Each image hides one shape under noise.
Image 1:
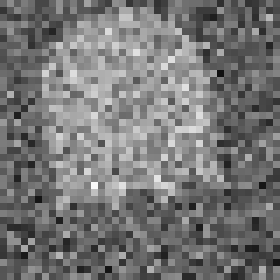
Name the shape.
ghost
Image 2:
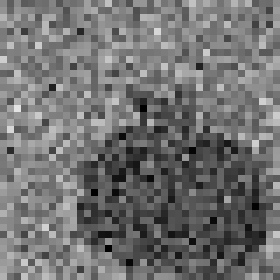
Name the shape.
apple
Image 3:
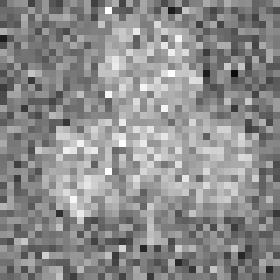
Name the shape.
club
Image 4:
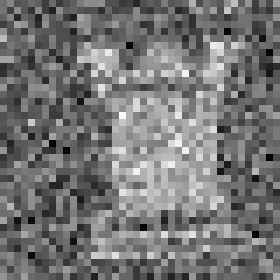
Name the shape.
chess rook
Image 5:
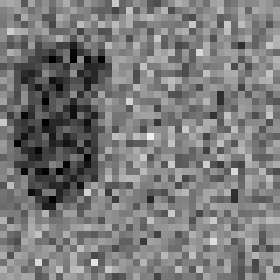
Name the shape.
footprint
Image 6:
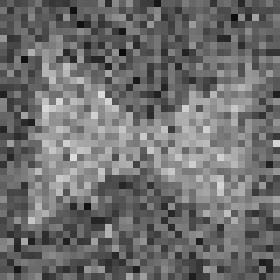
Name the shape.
bow tie
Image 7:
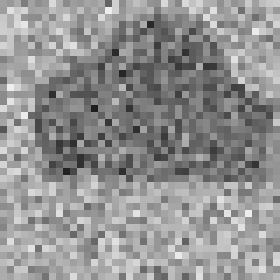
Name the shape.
cloud
